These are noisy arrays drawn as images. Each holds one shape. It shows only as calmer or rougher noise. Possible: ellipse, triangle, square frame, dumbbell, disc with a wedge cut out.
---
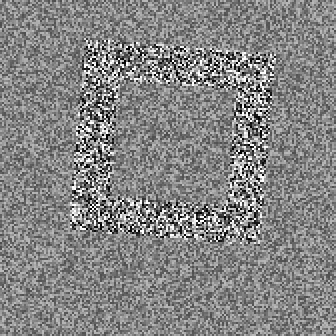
square frame
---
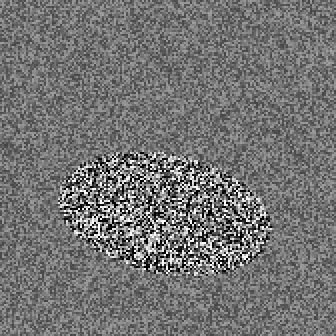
ellipse
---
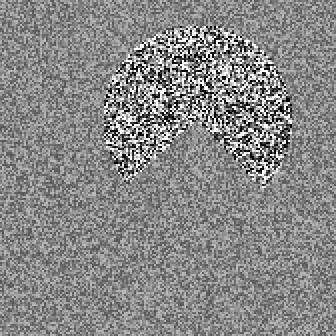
disc with a wedge cut out
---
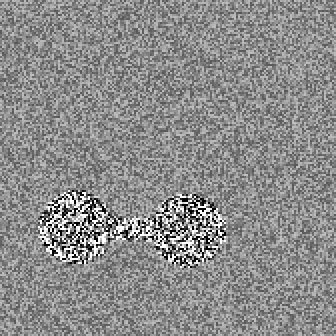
dumbbell
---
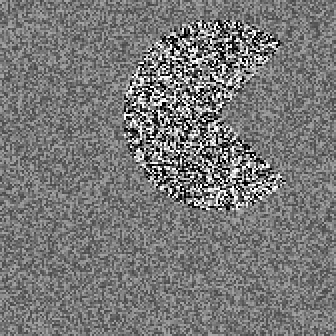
disc with a wedge cut out
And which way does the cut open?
right
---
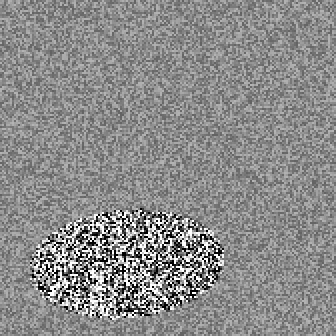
ellipse
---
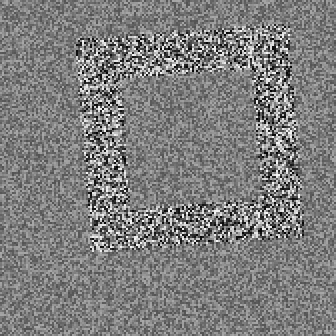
square frame
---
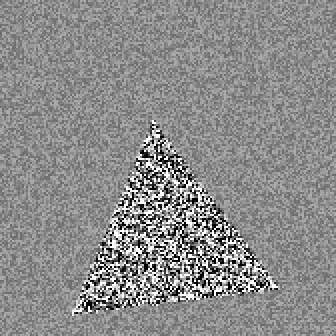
triangle
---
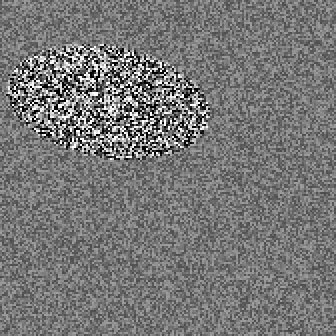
ellipse
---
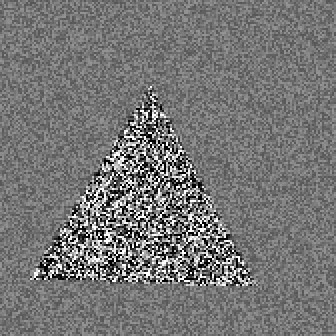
triangle
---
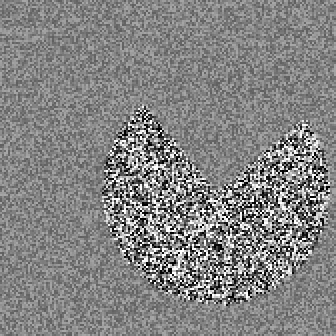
disc with a wedge cut out
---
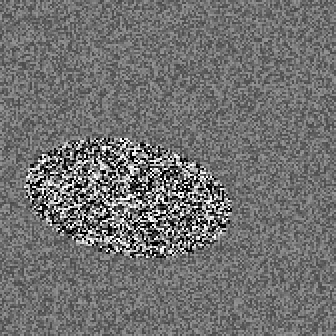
ellipse
